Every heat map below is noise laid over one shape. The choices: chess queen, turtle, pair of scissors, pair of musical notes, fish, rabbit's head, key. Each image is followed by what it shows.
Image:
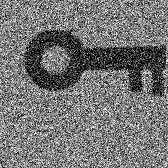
dark key
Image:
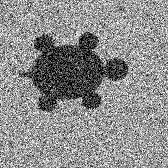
dark turtle
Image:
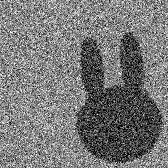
dark rabbit's head
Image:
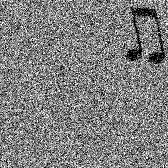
dark pair of musical notes, top right
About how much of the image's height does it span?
a third
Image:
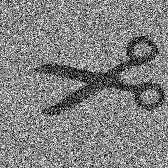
dark pair of scissors
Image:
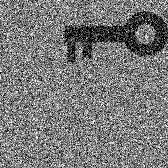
dark key
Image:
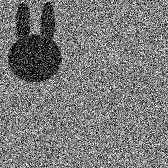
dark rabbit's head
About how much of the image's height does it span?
half
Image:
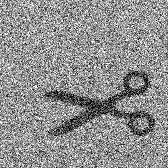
dark pair of scissors
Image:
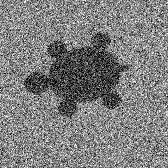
dark turtle
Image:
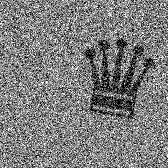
dark chess queen
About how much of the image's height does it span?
half
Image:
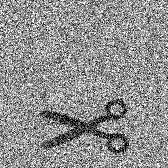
dark pair of scissors
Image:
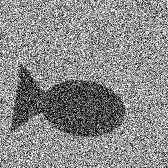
dark fish
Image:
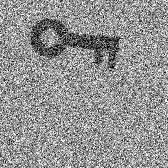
dark key
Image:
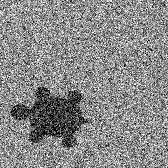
dark turtle
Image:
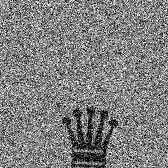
dark chess queen, bottom middle
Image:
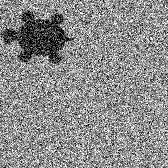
dark turtle, top left
